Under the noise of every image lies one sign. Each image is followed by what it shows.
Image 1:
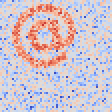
at sign
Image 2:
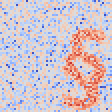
section sign
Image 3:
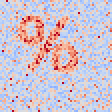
percent sign
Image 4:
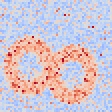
infinity sign
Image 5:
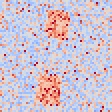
colon
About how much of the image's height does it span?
nearly all
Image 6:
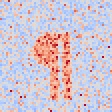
pilcrow
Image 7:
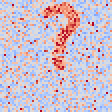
question mark
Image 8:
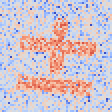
plus-minus sign
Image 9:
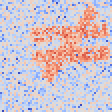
not-equal sign
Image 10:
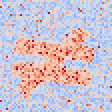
not-equal sign
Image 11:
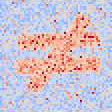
not-equal sign
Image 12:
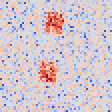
colon
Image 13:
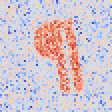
pilcrow
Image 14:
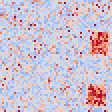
colon
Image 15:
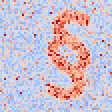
section sign
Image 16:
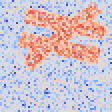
not-equal sign
